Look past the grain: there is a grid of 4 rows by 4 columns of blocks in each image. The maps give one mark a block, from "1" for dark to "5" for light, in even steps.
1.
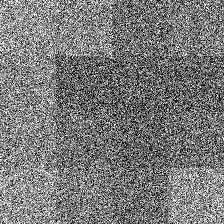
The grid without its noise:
5 4 2 3
4 1 1 1
4 2 1 2
5 3 2 5
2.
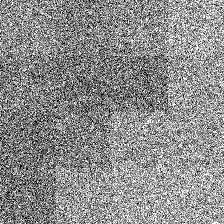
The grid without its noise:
3 2 3 5
2 1 1 4
1 2 4 4
1 4 5 5
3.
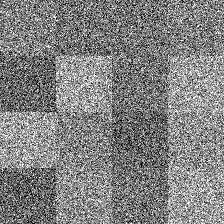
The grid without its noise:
3 2 2 3
1 5 2 5
5 3 1 4
1 4 2 5
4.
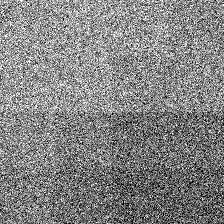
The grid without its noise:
5 5 5 4
5 5 4 4
4 3 2 2
3 2 1 1
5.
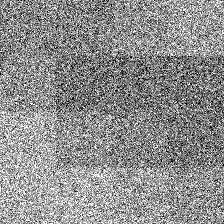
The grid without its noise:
2 2 3 4
3 1 1 1
5 3 2 1
5 5 4 3
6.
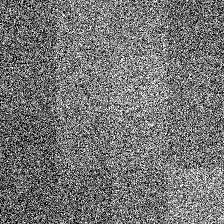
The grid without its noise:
2 4 4 2
2 4 5 3
1 3 4 3
1 2 3 5
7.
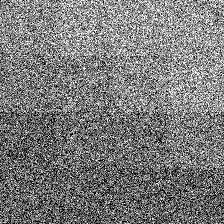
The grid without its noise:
4 5 5 5
3 3 4 5
1 2 2 3
1 1 1 1
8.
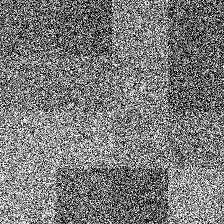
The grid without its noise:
2 1 4 1
3 3 4 1
5 5 4 3
5 2 1 5
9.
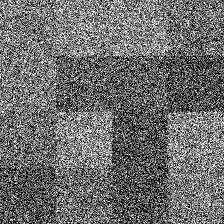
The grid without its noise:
4 5 5 3
4 2 2 1
3 5 1 5
1 3 1 4
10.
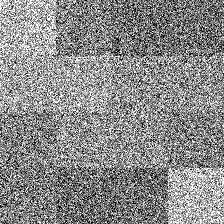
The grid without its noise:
5 2 1 1
4 4 3 3
2 3 3 2
2 1 1 5
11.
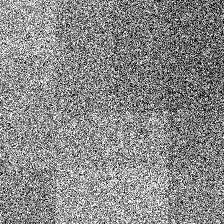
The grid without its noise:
5 3 2 1
4 3 2 1
4 4 4 2
3 5 5 3
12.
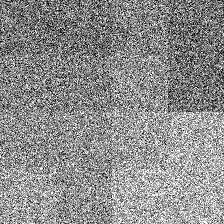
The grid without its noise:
1 1 2 1
2 2 3 1
3 3 4 5
4 3 5 5
